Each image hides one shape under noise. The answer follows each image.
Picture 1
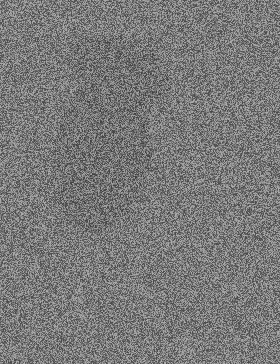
footprint
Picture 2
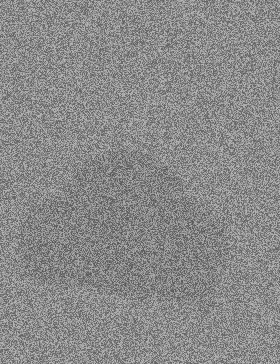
cloud
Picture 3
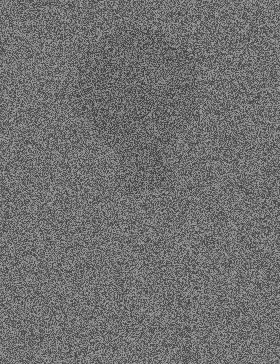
light bulb
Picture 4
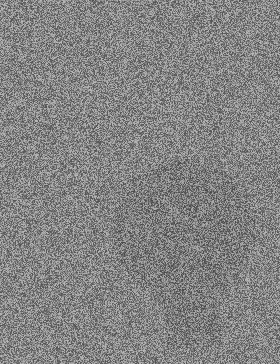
light bulb
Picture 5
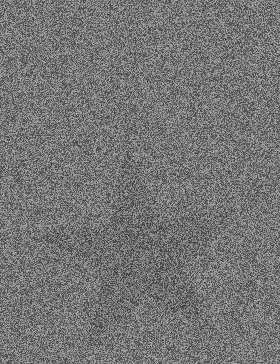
star
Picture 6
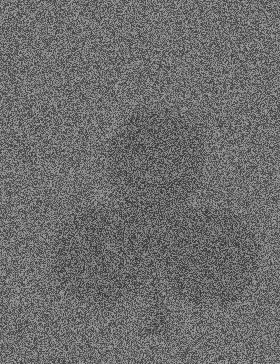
club
